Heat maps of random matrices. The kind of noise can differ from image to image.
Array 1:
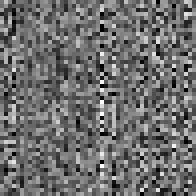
columns of uneven size
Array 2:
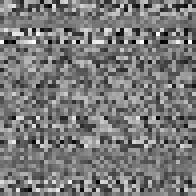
rows of uneven size
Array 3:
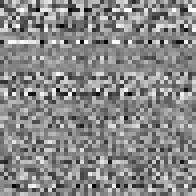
rows of uneven size
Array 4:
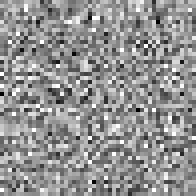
low rank plus noise
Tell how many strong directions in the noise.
five to eight
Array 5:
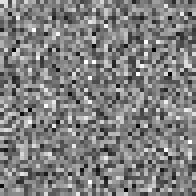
independent entries
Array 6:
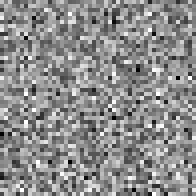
low rank plus noise
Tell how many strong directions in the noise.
five to eight
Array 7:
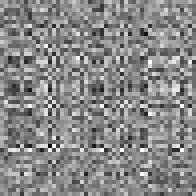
low rank plus noise
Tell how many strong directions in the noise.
one
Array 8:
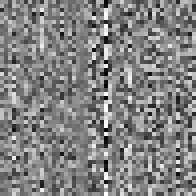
columns of uneven size
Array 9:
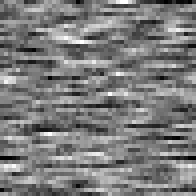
streaked along the rows
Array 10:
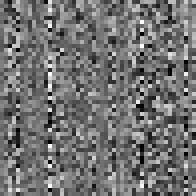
columns of uneven size
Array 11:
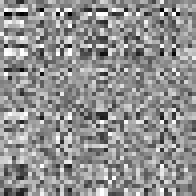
low rank plus noise
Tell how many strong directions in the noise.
one
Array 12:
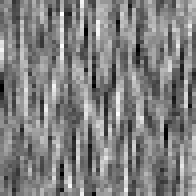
streaked along the columns
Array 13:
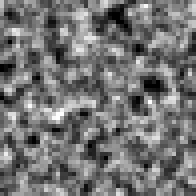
blotchy
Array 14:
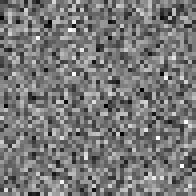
independent entries
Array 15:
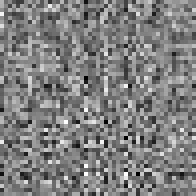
low rank plus noise
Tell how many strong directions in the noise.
three or four
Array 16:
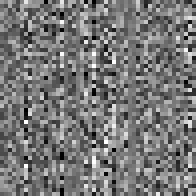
columns of uneven size
